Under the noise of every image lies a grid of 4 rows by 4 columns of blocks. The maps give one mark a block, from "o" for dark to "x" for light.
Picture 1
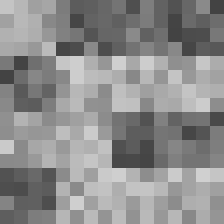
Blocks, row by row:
xooo
oxxx
xxoo
oxxx
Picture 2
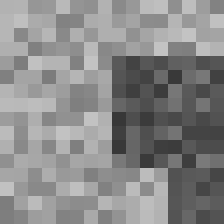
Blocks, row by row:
xxxx
xxoo
xxoo
xxxo
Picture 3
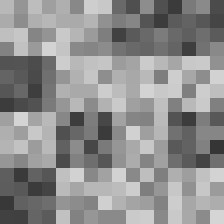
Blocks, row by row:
xxoo
oxxx
xoxo
oxxx
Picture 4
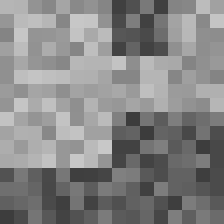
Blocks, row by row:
xxox
xxxx
xxoo
oooo
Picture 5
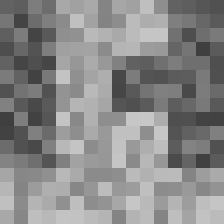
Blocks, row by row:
oxxo
oxoo
oxxo
xxxx
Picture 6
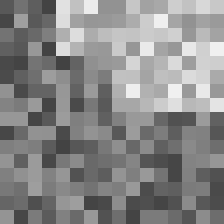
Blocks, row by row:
oxxx
ooxx
oooo
oooo
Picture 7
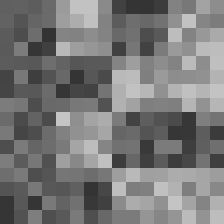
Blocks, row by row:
oxox
ooxx
oxoo
ooxx
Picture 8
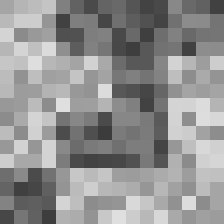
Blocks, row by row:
xooo
xxox
xoox
oxxx
